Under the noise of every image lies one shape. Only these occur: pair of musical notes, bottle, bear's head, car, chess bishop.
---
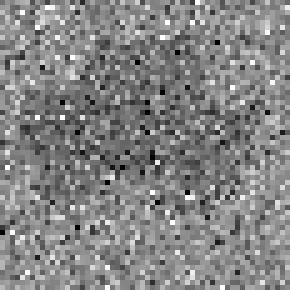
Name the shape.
car
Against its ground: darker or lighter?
darker
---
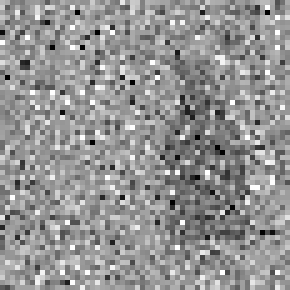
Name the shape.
bottle
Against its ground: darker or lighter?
darker
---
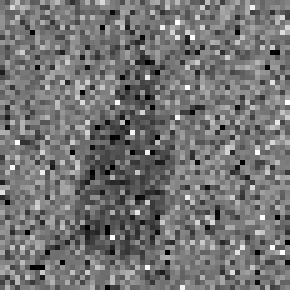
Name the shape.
bottle
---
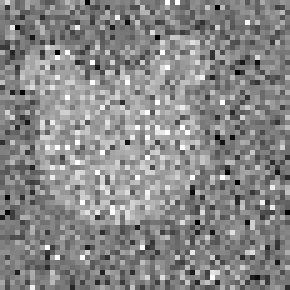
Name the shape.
bear's head
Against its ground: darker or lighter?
lighter
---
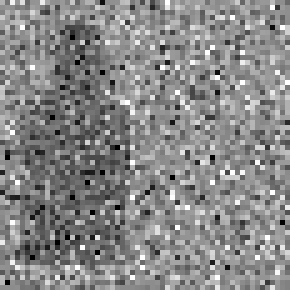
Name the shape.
bottle
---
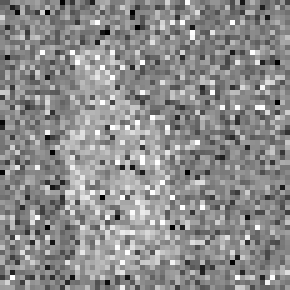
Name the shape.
bottle
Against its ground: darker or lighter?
lighter
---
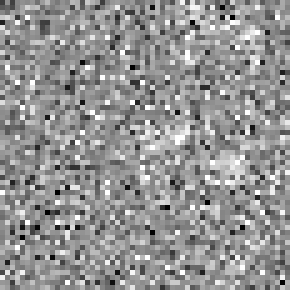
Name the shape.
pair of musical notes
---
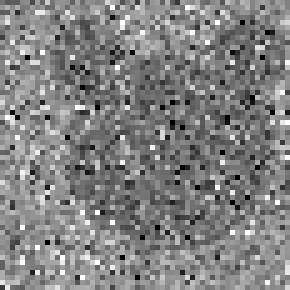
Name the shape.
bear's head
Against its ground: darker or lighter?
darker
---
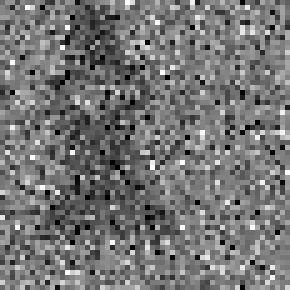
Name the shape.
chess bishop
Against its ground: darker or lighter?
darker
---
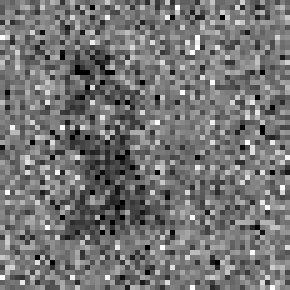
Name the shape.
chess bishop
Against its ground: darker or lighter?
darker
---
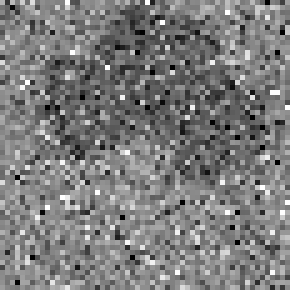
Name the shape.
car
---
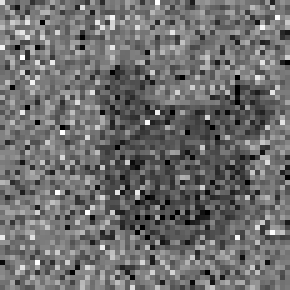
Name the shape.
bear's head
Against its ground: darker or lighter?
darker
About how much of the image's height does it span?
two thirds
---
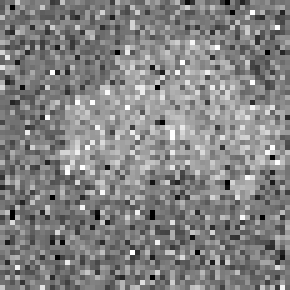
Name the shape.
car
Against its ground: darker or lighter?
lighter
